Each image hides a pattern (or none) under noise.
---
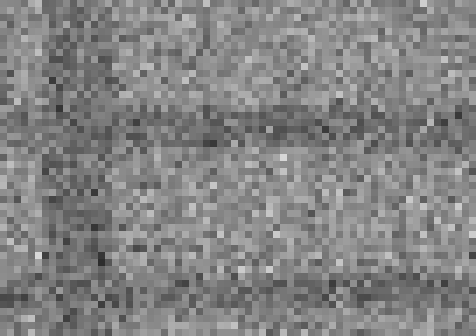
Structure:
bands of rows crossing bands of columns
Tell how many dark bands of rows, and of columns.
2 and 1
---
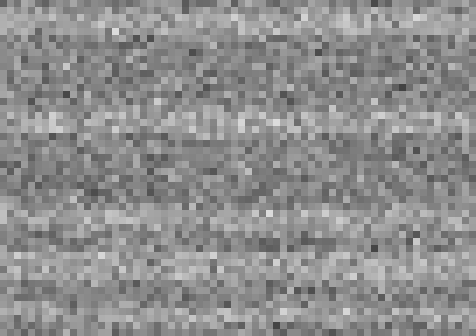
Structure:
bands of rows
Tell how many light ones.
5
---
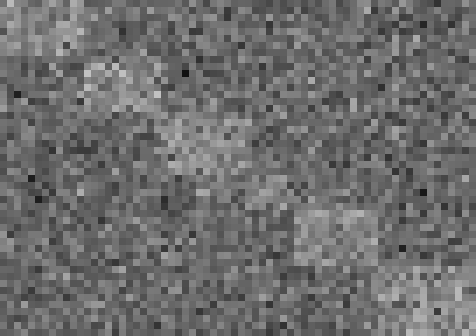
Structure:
blocks along the diagonal
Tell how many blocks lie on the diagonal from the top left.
6
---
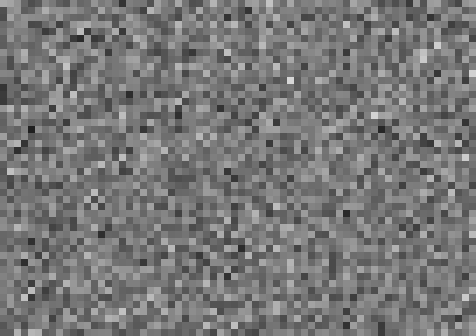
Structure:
only noise
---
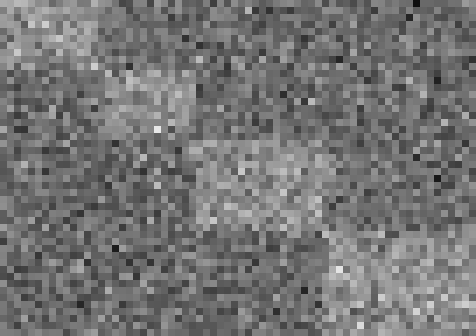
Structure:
blocks along the diagonal
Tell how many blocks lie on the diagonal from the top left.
4
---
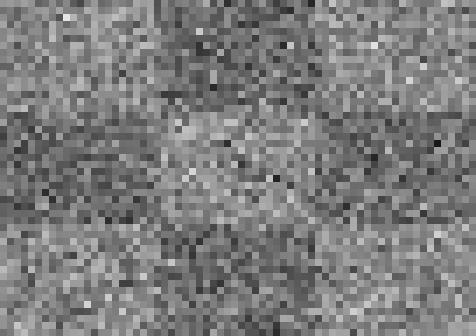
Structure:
a checkerboard
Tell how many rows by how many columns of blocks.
3 by 3
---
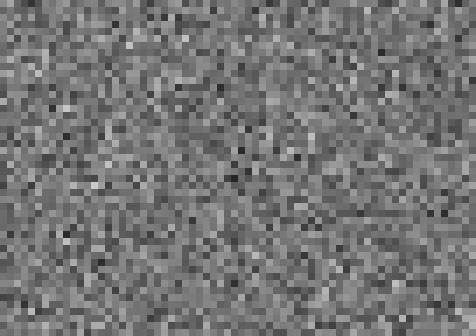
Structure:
only noise
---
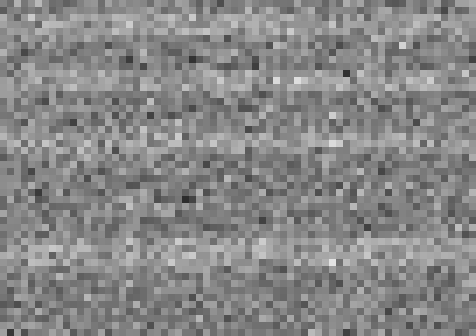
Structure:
bands of rows
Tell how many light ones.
4
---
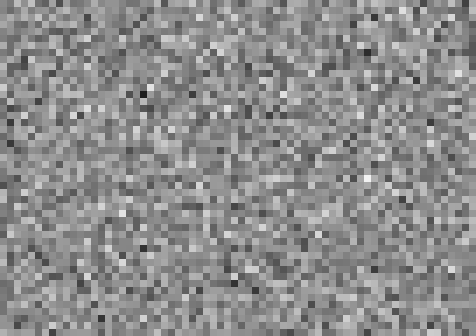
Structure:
only noise
